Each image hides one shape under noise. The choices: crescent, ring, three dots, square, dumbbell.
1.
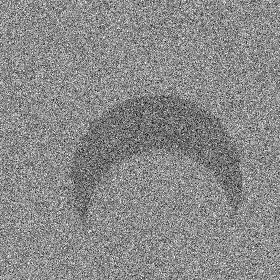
crescent
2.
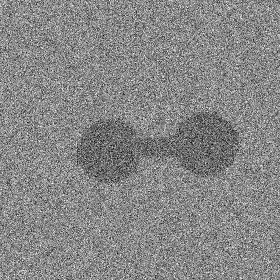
dumbbell
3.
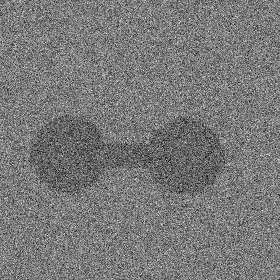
dumbbell
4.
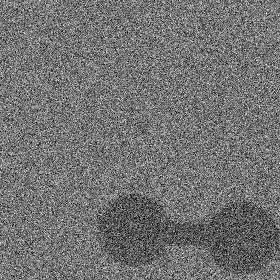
dumbbell
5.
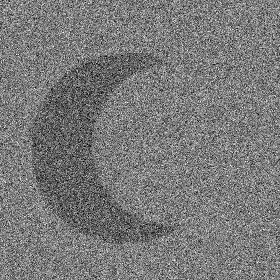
crescent
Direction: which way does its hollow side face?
right
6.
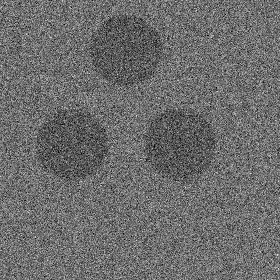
three dots
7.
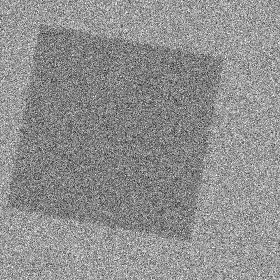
square
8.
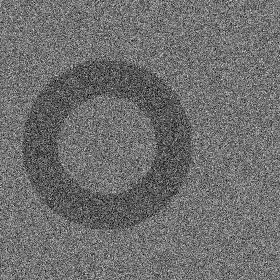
ring
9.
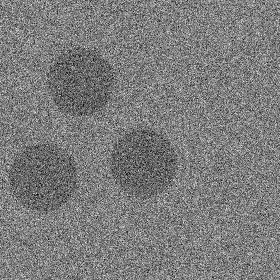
three dots
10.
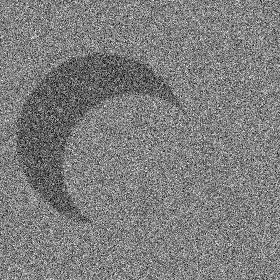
crescent
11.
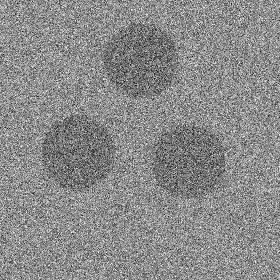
three dots
